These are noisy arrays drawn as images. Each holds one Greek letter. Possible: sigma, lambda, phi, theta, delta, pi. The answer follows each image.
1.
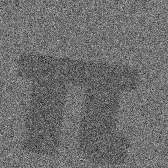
pi
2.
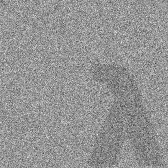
lambda
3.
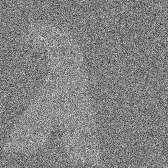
lambda
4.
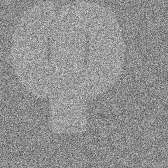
phi
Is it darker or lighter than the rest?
lighter
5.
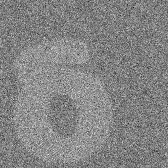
delta
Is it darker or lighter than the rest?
lighter
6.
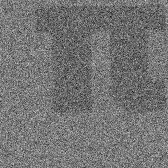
pi
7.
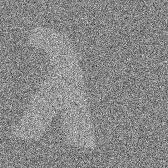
lambda
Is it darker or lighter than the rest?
lighter
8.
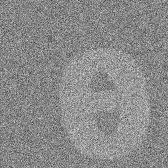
theta
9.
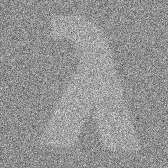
lambda
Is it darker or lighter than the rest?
lighter
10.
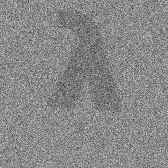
lambda
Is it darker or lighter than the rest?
darker
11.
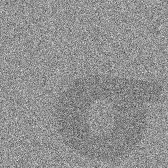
sigma
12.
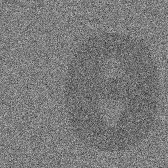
theta
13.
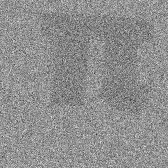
pi
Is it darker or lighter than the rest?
darker
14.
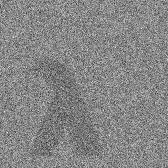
lambda
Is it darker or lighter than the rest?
darker
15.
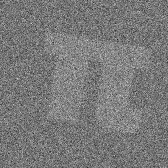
pi
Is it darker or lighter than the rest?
lighter
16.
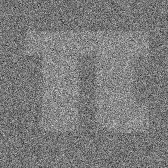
pi
